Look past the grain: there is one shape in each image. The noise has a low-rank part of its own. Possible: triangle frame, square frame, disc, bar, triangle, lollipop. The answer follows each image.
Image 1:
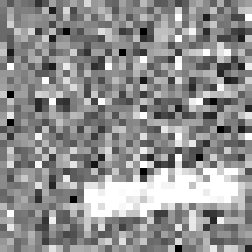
bar
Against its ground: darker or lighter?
lighter
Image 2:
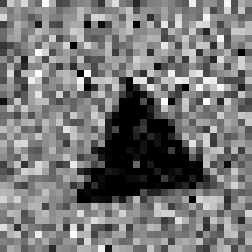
triangle
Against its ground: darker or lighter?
darker
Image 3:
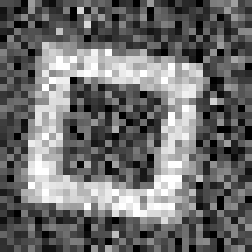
square frame
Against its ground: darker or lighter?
lighter
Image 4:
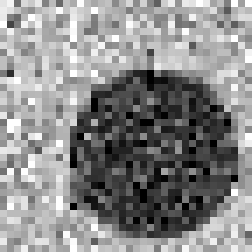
disc
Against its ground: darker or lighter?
darker
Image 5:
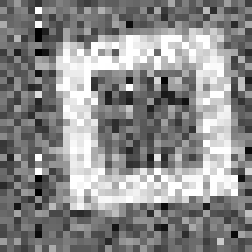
square frame
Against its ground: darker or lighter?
lighter
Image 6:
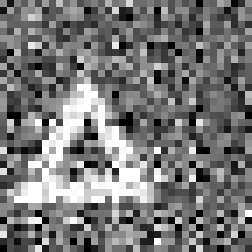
triangle frame
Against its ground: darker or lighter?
lighter
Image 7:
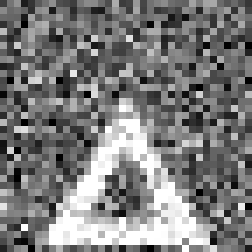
triangle frame
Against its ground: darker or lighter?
lighter
